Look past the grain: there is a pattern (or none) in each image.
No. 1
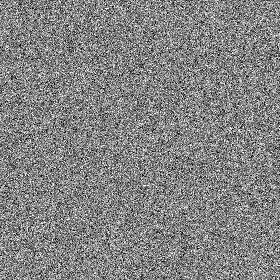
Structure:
only noise
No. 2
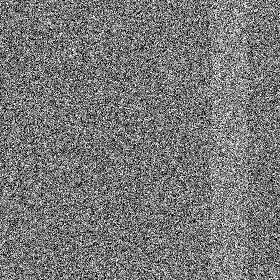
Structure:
one band of columns
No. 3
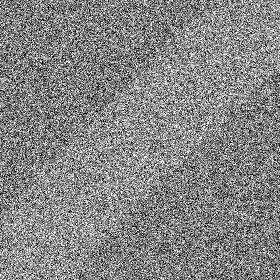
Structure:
a diagonal band
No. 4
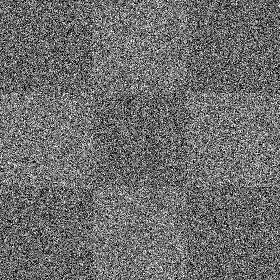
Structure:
a checkerboard
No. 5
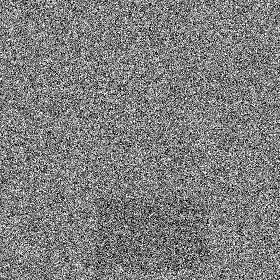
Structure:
one block
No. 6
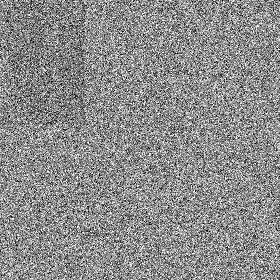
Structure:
one block
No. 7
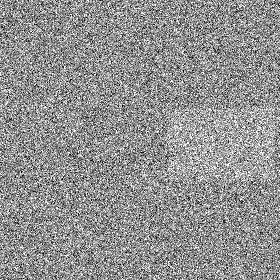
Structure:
one block
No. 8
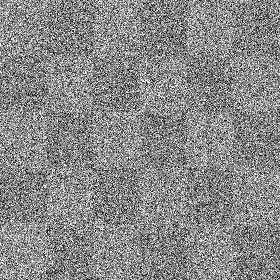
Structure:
a checkerboard
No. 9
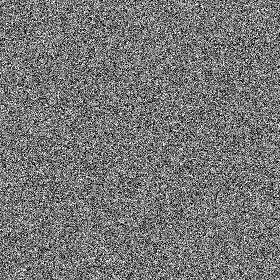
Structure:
only noise
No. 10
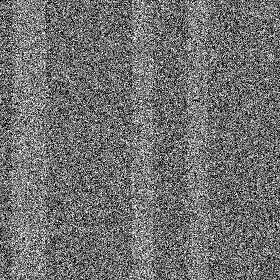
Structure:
bands of columns
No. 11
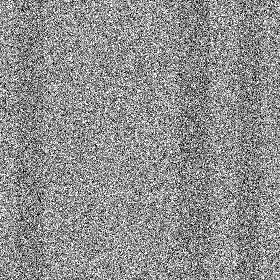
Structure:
bands of columns
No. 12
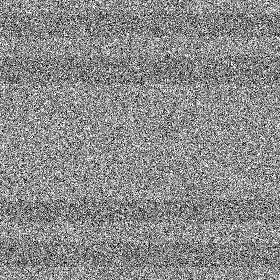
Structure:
bands of rows
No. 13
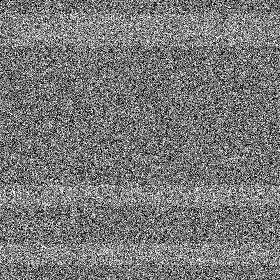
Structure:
bands of rows
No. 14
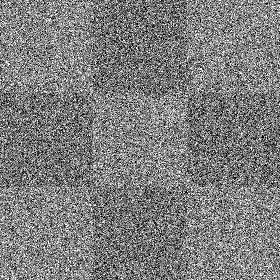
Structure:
a checkerboard
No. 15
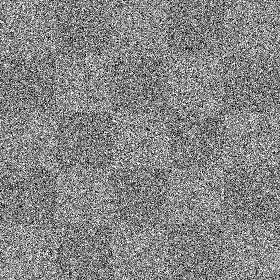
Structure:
a checkerboard
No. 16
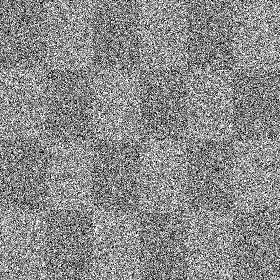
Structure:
a checkerboard
